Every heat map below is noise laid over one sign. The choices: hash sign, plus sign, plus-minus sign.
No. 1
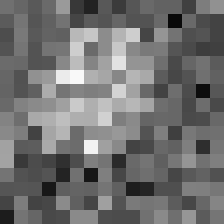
light hash sign
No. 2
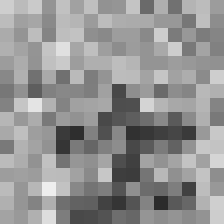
dark plus-minus sign
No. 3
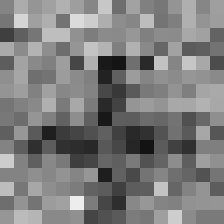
dark plus sign
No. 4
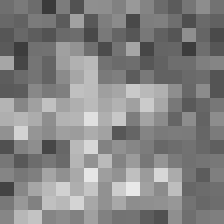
light plus-minus sign
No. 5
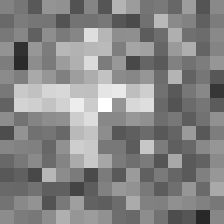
light plus sign
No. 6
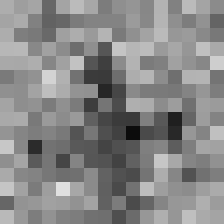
dark plus sign
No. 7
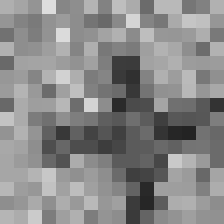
dark plus sign
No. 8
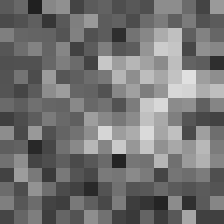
light plus-minus sign
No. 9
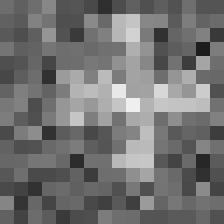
light plus sign
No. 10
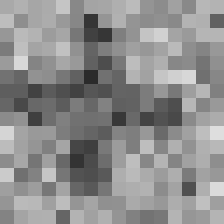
dark plus sign
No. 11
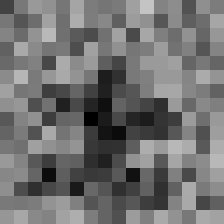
dark plus-minus sign
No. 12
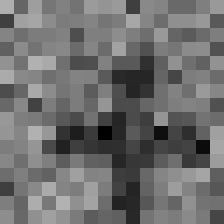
dark plus sign
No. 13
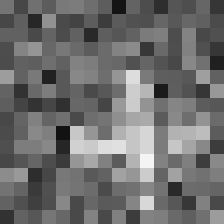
light plus sign
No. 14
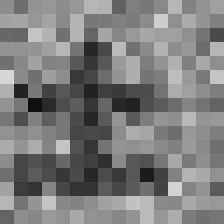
dark plus-minus sign
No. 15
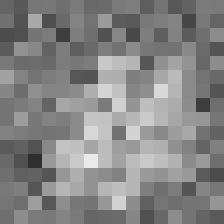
light hash sign
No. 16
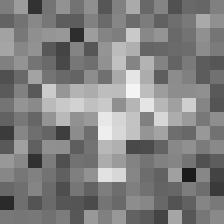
light plus sign
